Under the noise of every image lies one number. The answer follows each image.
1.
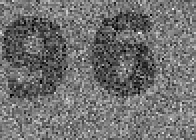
96
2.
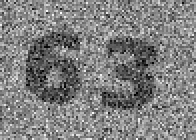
63
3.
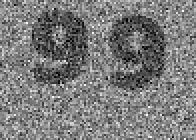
99
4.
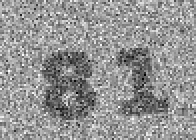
81
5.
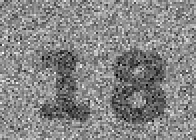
18
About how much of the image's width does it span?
two thirds
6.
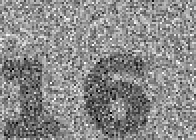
16
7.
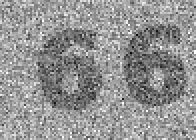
66
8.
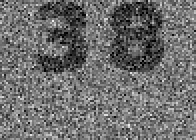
38
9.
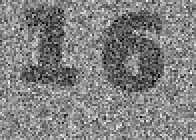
16
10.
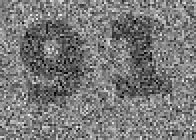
91
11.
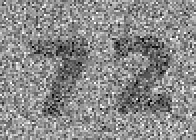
72
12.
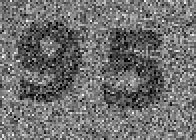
95
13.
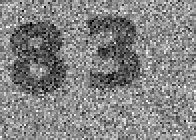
83
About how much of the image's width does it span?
two thirds
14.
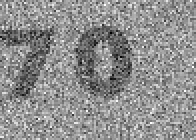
70
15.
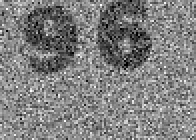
96
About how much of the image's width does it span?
two thirds
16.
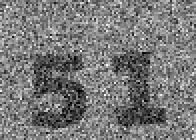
51
